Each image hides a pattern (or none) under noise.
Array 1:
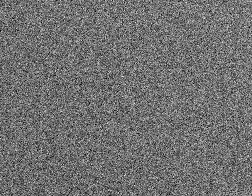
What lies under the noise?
a smooth slope
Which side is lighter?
top right
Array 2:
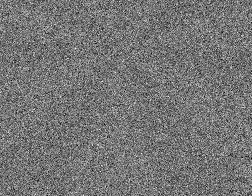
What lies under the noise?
spokes from one point
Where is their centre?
top middle
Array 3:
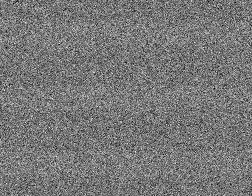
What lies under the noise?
horizontal stripes
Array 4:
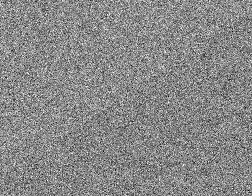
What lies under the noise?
a sharp edge
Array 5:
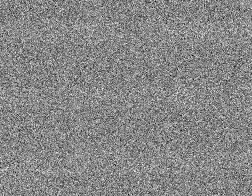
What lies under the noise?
horizontal stripes
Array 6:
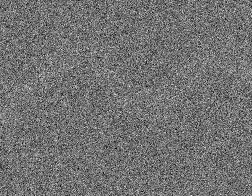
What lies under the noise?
a wavy band
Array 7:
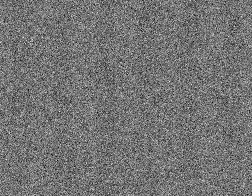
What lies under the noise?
vertical stripes
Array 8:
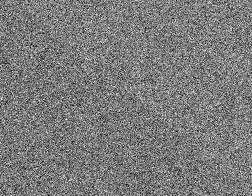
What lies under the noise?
a sharp edge
